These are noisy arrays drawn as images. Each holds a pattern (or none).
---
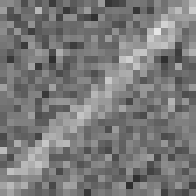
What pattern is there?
a diagonal band
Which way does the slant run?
bottom left to top right
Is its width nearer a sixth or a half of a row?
a sixth
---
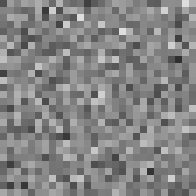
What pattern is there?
only noise
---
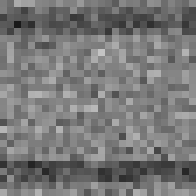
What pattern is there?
bands of rows
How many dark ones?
2
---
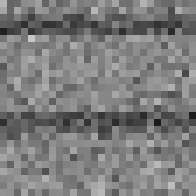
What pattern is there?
bands of rows
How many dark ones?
2
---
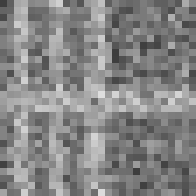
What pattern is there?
bands of rows crossing bands of columns
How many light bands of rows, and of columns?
1 and 3
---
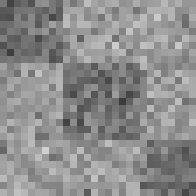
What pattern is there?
blocks along the diagonal
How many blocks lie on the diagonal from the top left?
3
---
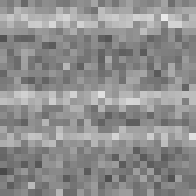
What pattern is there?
bands of rows
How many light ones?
3
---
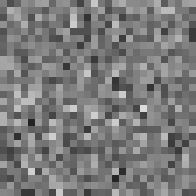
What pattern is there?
only noise
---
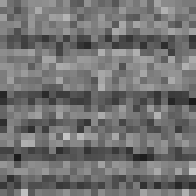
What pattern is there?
bands of rows
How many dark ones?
5
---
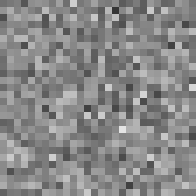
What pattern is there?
only noise
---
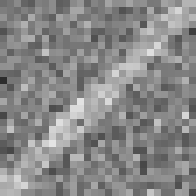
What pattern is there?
a diagonal band
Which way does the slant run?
bottom left to top right
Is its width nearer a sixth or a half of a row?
a sixth
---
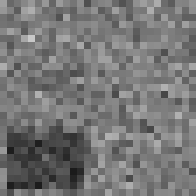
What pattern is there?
one block
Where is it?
bottom left
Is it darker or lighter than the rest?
darker
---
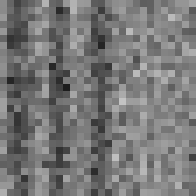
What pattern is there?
bands of columns
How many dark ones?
3
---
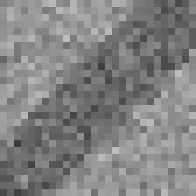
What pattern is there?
a diagonal band
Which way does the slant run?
bottom left to top right
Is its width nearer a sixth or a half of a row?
a half
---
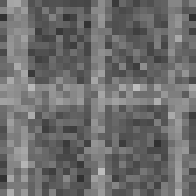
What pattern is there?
bands of rows crossing bands of columns
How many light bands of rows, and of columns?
1 and 3
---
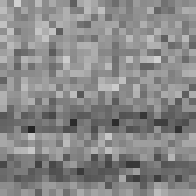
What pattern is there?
bands of rows
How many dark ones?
2
